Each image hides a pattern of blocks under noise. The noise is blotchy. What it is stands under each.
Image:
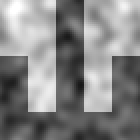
left and right mirror each other
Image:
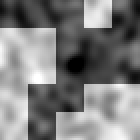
no symmetry
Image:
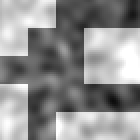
no symmetry
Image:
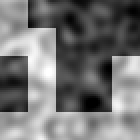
no symmetry
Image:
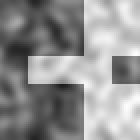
top and bottom mirror each other
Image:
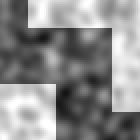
mirrored about the diagonal from the bottom left
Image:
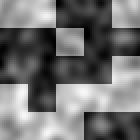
no symmetry
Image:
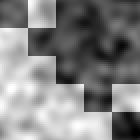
mirrored about the diagonal from the bottom left
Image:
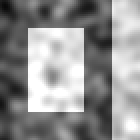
top and bottom mirror each other
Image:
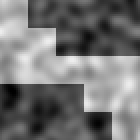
the same after a half turn
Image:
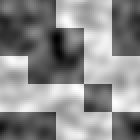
mirrored about the diagonal from the top left
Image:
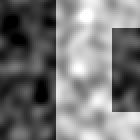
top and bottom mirror each other
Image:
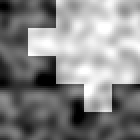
mirrored about the diagonal from the bottom left
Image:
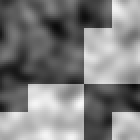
mirrored about the diagonal from the top left
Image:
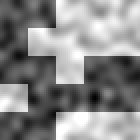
no symmetry
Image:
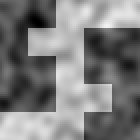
the same after a half turn
